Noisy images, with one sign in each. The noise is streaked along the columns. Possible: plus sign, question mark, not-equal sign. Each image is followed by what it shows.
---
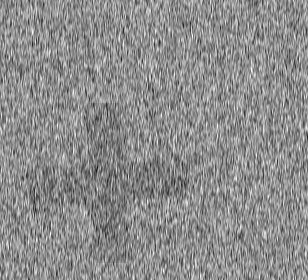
plus sign
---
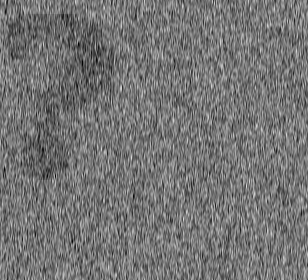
question mark
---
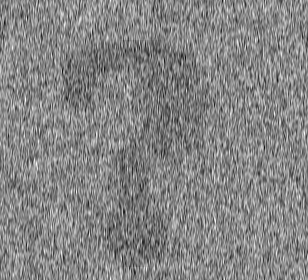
question mark
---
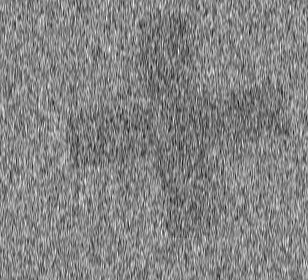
plus sign
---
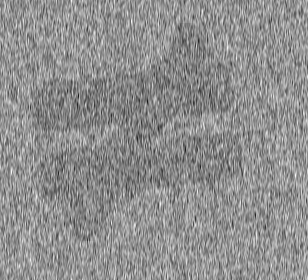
not-equal sign
